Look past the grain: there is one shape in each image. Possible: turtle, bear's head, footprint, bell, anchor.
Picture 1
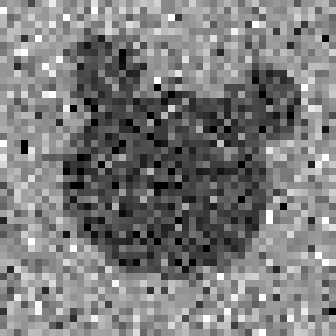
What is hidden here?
dark bear's head
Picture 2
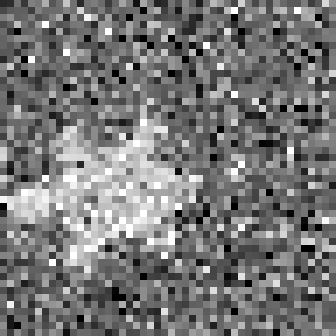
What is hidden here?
light turtle
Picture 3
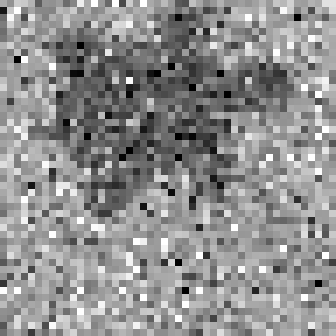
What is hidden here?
dark turtle
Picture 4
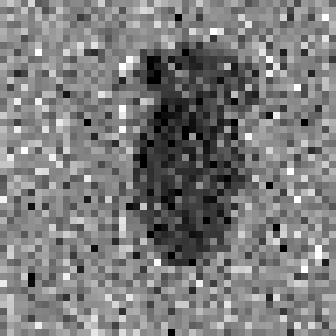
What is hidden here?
dark footprint
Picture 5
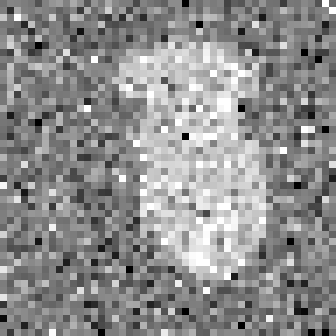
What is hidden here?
light footprint
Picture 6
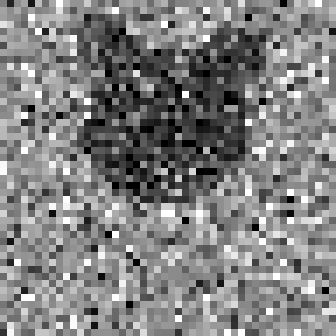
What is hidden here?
dark bear's head
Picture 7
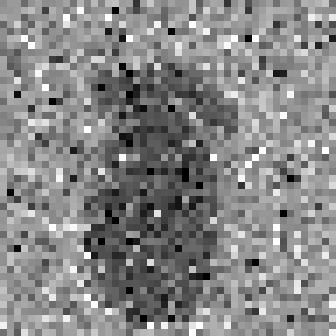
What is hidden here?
dark footprint
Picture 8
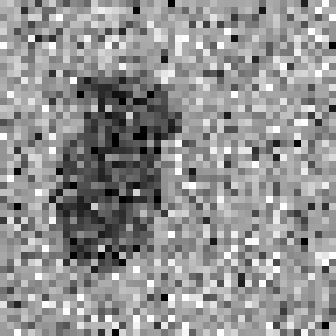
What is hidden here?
dark footprint
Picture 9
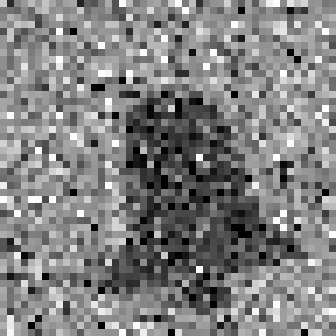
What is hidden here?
dark bell
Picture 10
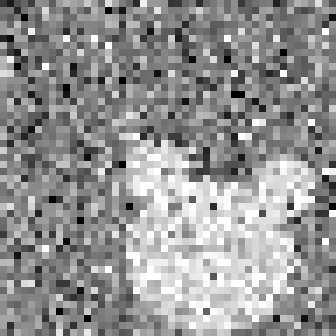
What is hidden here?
light bear's head
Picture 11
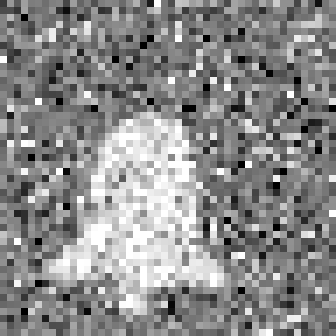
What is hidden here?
light bell
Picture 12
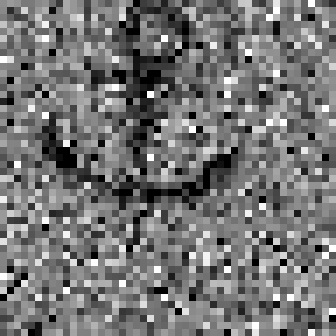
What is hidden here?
dark anchor
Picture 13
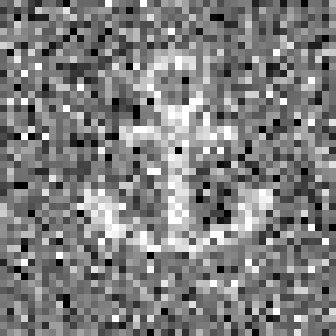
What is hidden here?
light anchor
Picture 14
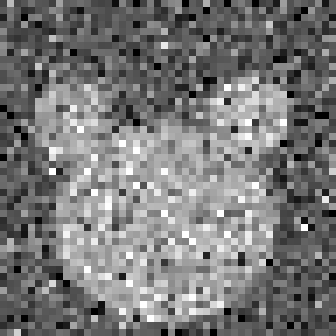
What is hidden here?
light bear's head
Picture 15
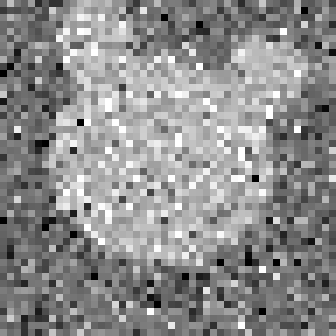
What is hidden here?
light bear's head
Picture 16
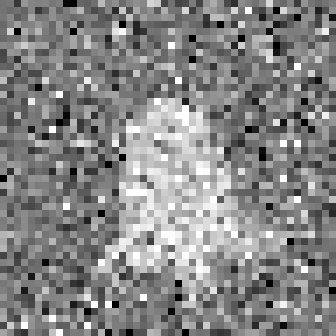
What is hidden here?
light bell
